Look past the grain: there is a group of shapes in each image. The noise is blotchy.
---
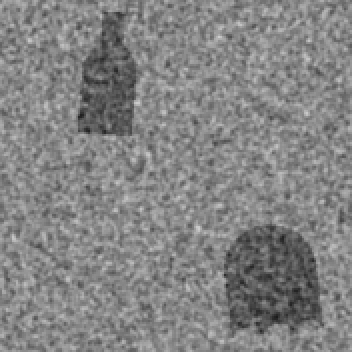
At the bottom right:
ghost
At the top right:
nothing
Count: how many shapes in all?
2
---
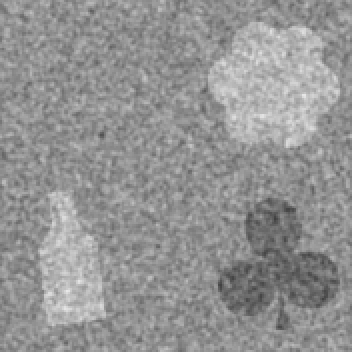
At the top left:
nothing
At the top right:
flower
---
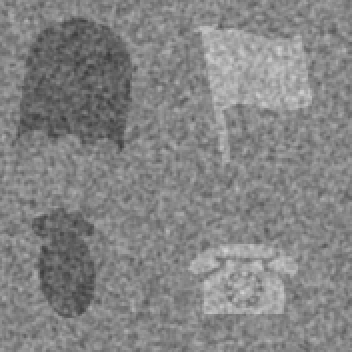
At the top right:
flag
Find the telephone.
bottom right
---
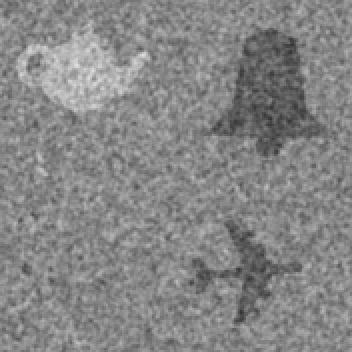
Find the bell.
top right
